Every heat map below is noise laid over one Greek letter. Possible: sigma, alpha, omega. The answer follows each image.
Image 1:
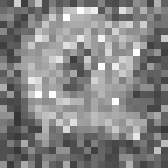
alpha
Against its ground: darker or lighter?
lighter
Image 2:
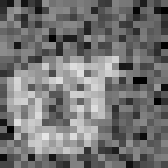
sigma
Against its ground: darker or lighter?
lighter
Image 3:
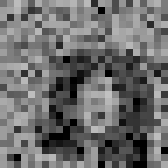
omega
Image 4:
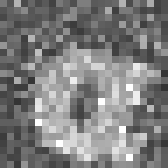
alpha
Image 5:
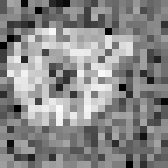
sigma
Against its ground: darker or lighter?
lighter
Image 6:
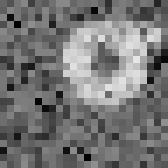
sigma
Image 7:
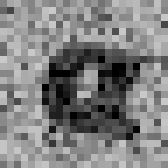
alpha
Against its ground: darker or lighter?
darker
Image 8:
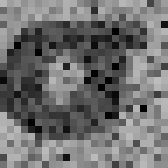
sigma
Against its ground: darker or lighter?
darker
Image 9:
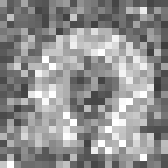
omega
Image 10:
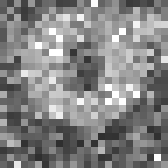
sigma
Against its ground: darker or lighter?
lighter
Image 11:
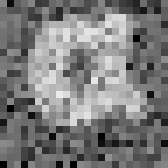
alpha
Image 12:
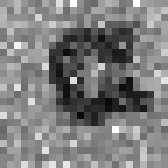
alpha
